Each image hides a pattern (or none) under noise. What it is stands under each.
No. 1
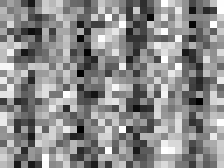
vertical stripes
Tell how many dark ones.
4
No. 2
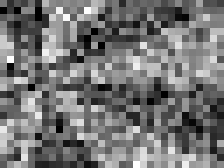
spokes from one point
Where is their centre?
middle left
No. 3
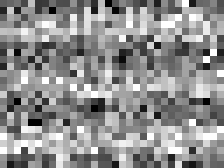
horizontal stripes
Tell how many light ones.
3
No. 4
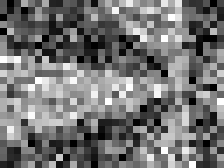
spokes from one point
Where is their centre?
middle right
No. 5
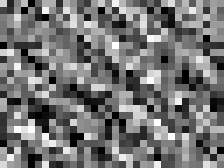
diagonal stripes
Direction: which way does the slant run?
top left to bottom right
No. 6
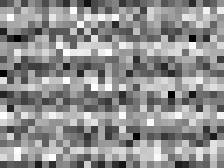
horizontal stripes
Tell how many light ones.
5
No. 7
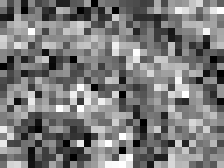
rings round one point
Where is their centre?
bottom left
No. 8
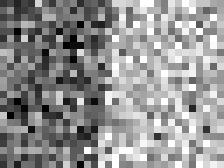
a sharp edge
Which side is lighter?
right
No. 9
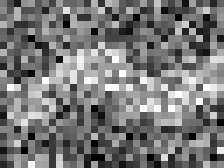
a wavy band
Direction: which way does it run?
left to right
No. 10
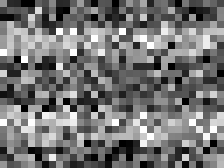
horizontal stripes
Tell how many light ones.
2
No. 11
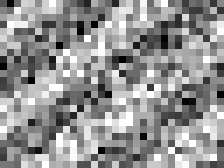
diagonal stripes
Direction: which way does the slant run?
bottom left to top right
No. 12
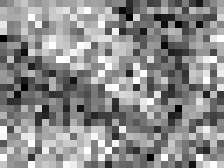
spokes from one point
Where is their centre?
bottom right
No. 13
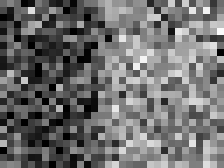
a sharp edge
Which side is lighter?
right
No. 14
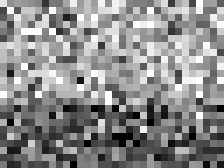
a sharp edge
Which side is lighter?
top
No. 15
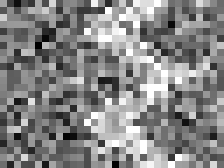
a wavy band
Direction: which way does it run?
top to bottom
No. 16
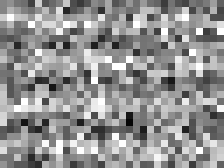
horizontal stripes
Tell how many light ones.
4
